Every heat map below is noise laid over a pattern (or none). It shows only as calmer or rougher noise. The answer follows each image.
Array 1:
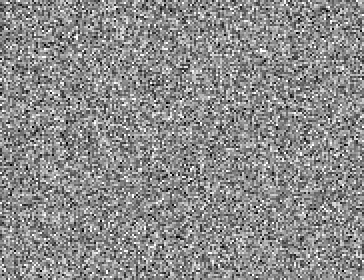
only noise
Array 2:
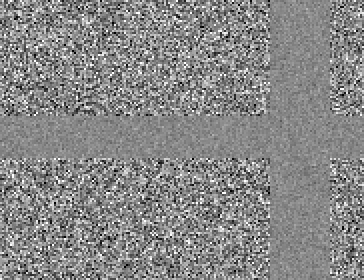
bands of rows crossing bands of columns
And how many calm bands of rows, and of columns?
1 and 1
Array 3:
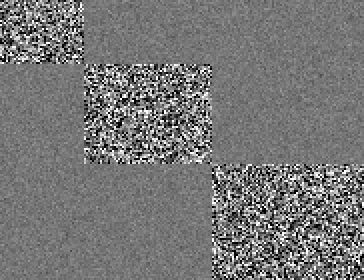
blocks along the diagonal
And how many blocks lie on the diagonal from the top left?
3
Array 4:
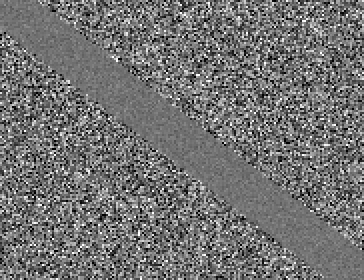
a diagonal band
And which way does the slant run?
top left to bottom right
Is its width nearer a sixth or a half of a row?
a sixth
